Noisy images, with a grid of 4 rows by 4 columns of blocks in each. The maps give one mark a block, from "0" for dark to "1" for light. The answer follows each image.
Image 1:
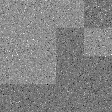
1 1 1 0
1 1 0 1
1 1 0 0
0 0 0 0
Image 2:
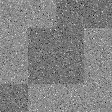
1 1 0 0
1 0 0 1
1 0 0 1
0 1 1 1
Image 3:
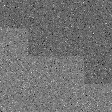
0 0 0 0
1 0 0 0
1 1 1 0
1 1 1 1
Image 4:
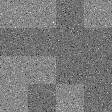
1 1 0 1
0 0 0 0
1 1 0 0
1 0 1 0
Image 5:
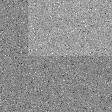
0 1 1 1
0 1 1 1
0 0 0 0
0 0 0 0
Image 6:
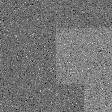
0 0 0 0
0 0 1 1
0 0 1 1
0 0 0 1
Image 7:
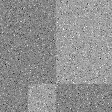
0 0 1 1
0 0 1 1
0 0 1 1
0 1 0 0
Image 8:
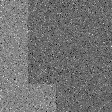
1 0 0 0
1 0 0 0
1 0 0 0
1 1 0 0
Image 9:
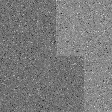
0 0 1 1
0 0 1 1
0 0 0 1
0 0 0 1
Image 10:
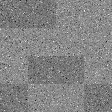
0 0 1 1
1 1 1 1
1 0 0 1
0 1 1 0
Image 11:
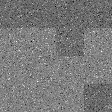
0 0 0 0
1 1 0 1
1 1 1 1
1 1 1 0
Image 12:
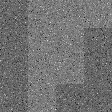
0 1 1 1
0 1 1 0
0 1 1 0
0 1 0 0
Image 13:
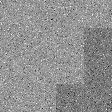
1 1 1 1
1 1 1 0
1 1 1 0
1 1 0 0
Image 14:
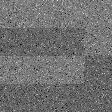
1 1 1 1
0 0 0 1
1 1 1 0
0 0 0 0
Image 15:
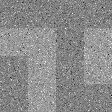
0 0 0 0
1 1 0 1
0 1 0 1
0 1 0 0
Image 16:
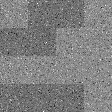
1 0 0 1
0 0 1 1
1 1 1 1
0 0 0 1
